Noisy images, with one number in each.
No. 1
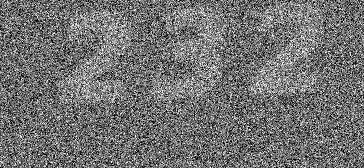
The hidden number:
232
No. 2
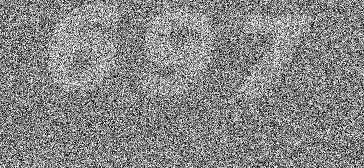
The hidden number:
697
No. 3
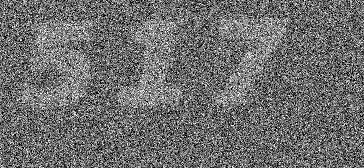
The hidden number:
517
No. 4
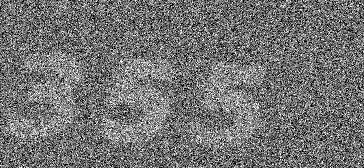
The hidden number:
355
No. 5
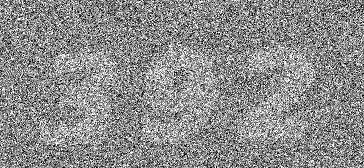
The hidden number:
392
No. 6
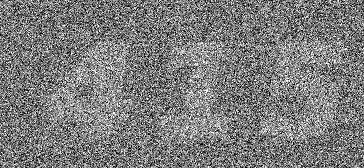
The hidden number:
415
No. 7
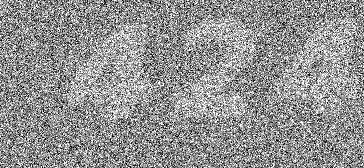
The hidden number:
424
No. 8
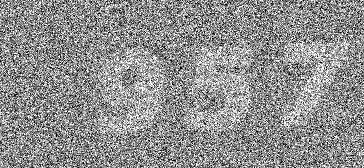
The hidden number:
957
